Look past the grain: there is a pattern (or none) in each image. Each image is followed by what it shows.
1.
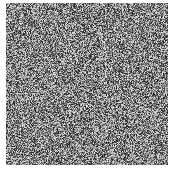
only noise
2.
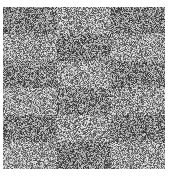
a checkerboard
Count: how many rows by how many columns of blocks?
6 by 3
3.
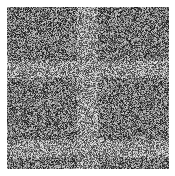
bands of rows crossing bands of columns
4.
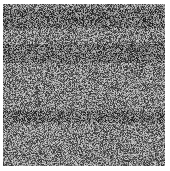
bands of rows
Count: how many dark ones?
3
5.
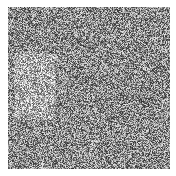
one block
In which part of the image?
middle left
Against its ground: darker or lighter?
lighter
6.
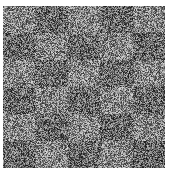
a checkerboard
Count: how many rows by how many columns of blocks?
6 by 5
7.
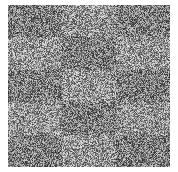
a checkerboard
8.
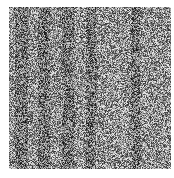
bands of columns
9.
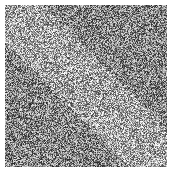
a diagonal band
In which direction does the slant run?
top left to bottom right
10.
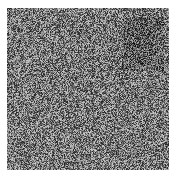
one block
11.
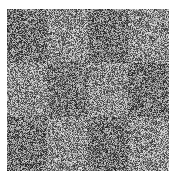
a checkerboard
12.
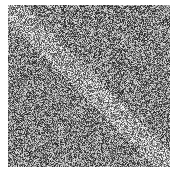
a diagonal band
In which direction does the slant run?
top left to bottom right
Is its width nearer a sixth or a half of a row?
a sixth
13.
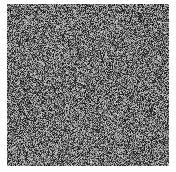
only noise
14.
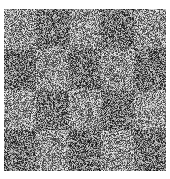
a checkerboard
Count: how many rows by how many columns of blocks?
4 by 5
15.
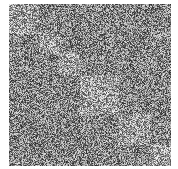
blocks along the diagonal
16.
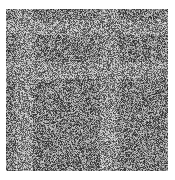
bands of rows crossing bands of columns
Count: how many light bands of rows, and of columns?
2 and 2
